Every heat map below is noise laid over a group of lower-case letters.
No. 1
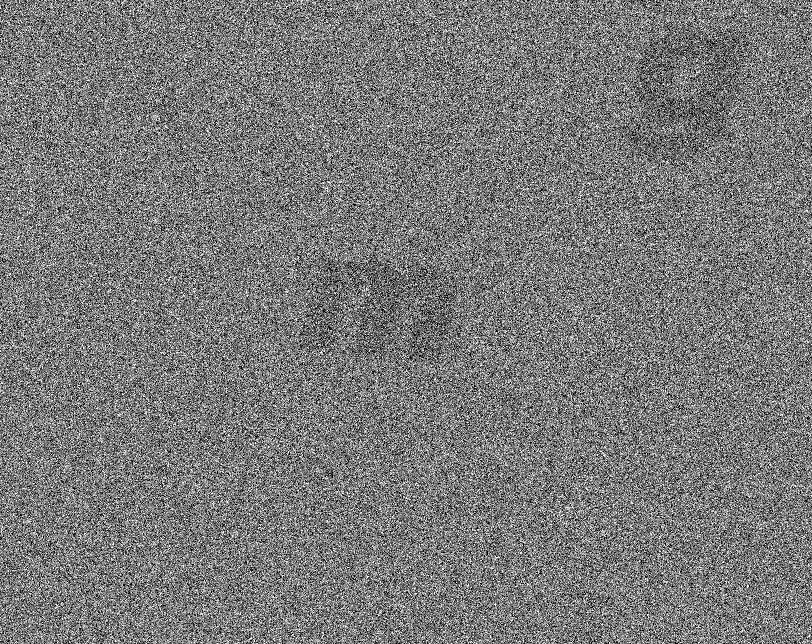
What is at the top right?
g
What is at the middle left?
nothing
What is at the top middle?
nothing
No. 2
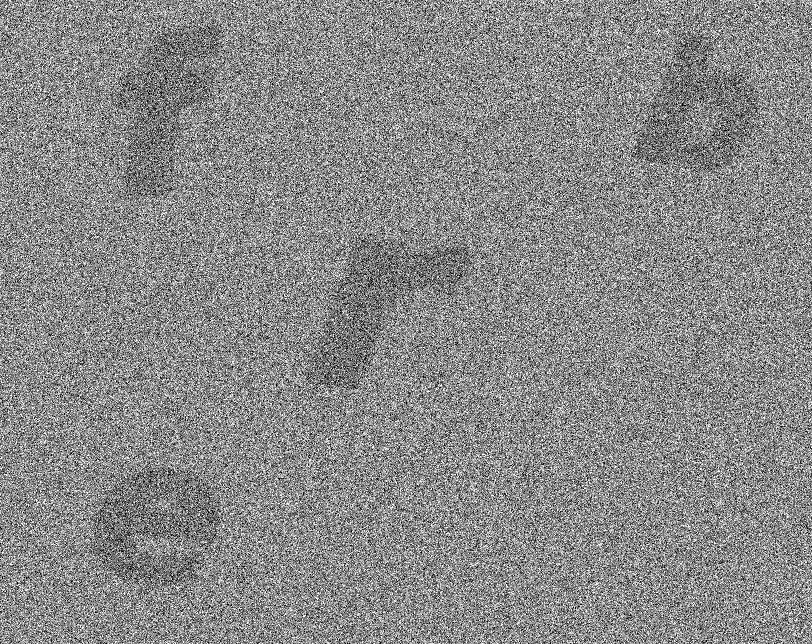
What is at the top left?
f
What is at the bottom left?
e
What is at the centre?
r
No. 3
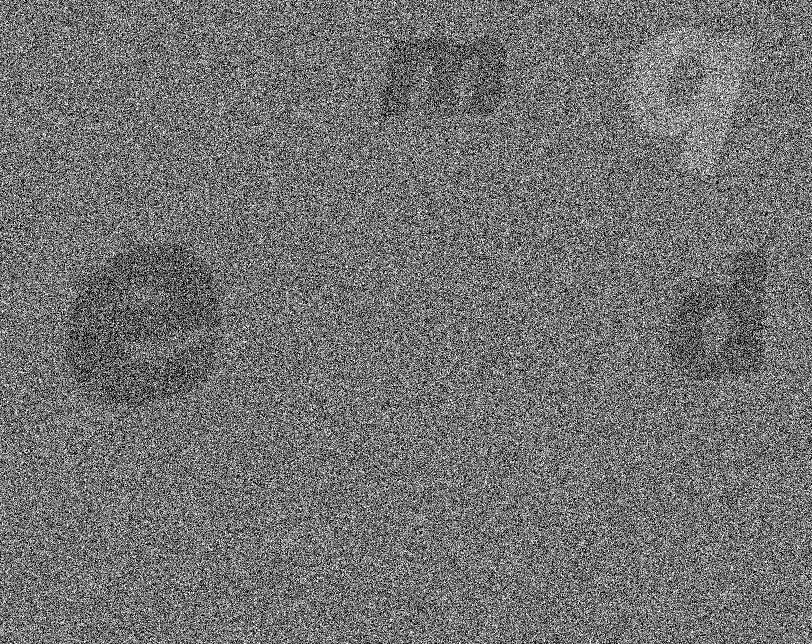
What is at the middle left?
e
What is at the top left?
nothing
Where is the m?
top middle
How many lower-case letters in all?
4
